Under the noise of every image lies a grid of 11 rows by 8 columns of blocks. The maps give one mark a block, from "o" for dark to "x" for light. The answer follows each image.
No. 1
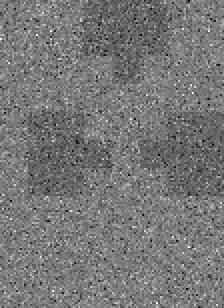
xxxoooxx
xxxoooxx
xxxxoxxx
xxxxxxxx
xooxxxoo
xoooxooo
xooxxxoo
xxxxxxxx
xxxxxxxx
xxxxxxxx
xxxxxxxx
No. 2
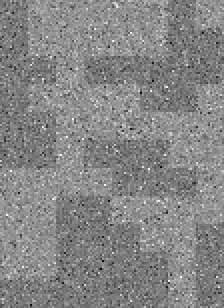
oxxxxxox
oxxxxxoo
ooxooooo
oxxxxoox
ooxxxxxx
ooxoooxx
xxxxooox
xxooxxxx
xxoooxxo
xxooooxo
ooooooxo
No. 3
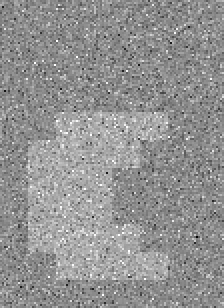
oooooooo
oooooooo
oooooooo
oooooooo
ooxxxxoo
oxxxxooo
oxxxoooo
oxxxoooo
oxxxxooo
ooxxxxoo
oooooooo
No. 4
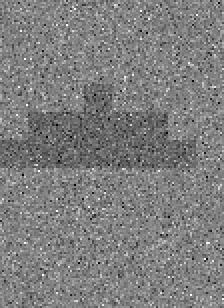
xxxxxxxx
xxxxxxxx
xxxxxxxx
xxxoxxxx
xoooooxx
ooooooox
xxxxxxxx
xxxxxxxx
xxxxxxxx
xxxxxxxx
xxxxxxxx
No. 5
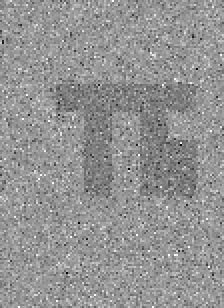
xxxxxxxx
xxxxxxxx
xxxxxxxx
xxooooox
xxxoxoxx
xxxoxoox
xxxoxoox
xxxxxxxx
xxxxxxxx
xxxxxxxx
xxxxxxxx
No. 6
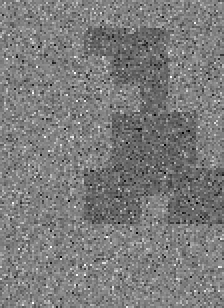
xxxxxxxx
xxxoooxx
xxxxooxx
xxxxxoxx
xxxxooox
xxxxooox
xxxooooo
xxxooxoo
xxxxxxxx
xxxxxxxx
xxxxxxxx
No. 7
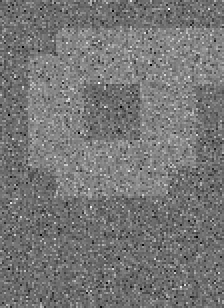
oooooooo
ooxxxxxx
oxxxxxxx
oxxooxxo
oxxooxxo
oxxxxxxo
ooxxxxoo
oooooooo
oooooooo
oooooooo
oooooooo
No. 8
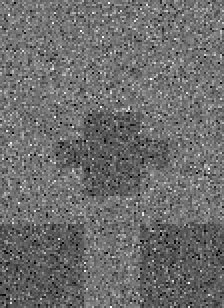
xxxxxxxx
xxxxxxxx
xxxxxxxx
xxxxxxxx
xxxooxxx
xxooooxx
xxxooxxx
xxxxxxxx
oooxxooo
oooxxooo
oooxxooo
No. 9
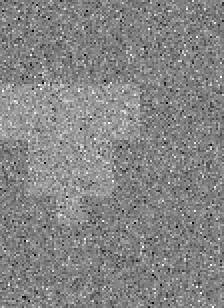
oooooooo
oooooooo
oooooooo
xxxxxooo
xxxxxooo
oxxxoooo
oxxxoooo
ooxooooo
oooooooo
oooooooo
oooooooo
